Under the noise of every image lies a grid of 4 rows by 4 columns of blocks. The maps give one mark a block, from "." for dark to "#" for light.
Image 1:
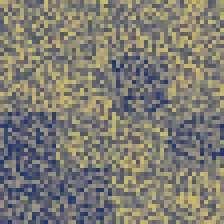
# # # #
# # . #
. # # .
. . # #
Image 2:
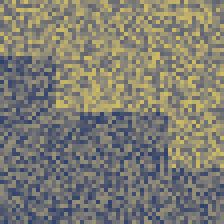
# # # #
. # # #
. . . #
. . . .
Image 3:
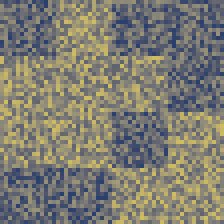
. # . .
# # # .
# # . #
. . # #
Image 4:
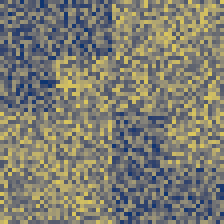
. . # #
. # # #
# # . #
# # . .
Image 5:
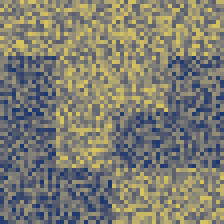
# # # #
. # # .
. # . .
. . # #
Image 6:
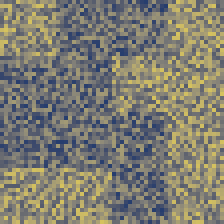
# . . #
. . # #
. . . #
# # . #
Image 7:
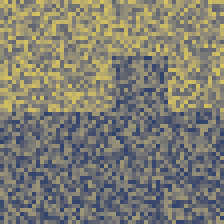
# # # #
# # . #
. . . .
. . . .
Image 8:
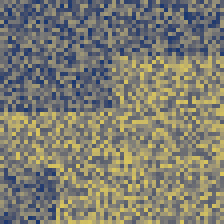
. . . .
. . # #
# # # #
. # # #
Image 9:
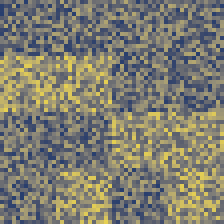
. . . .
# # . .
. . # #
. # . #
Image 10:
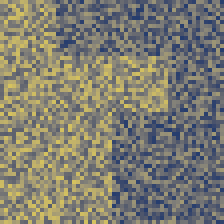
# . . .
# # # .
# # . .
# # . .
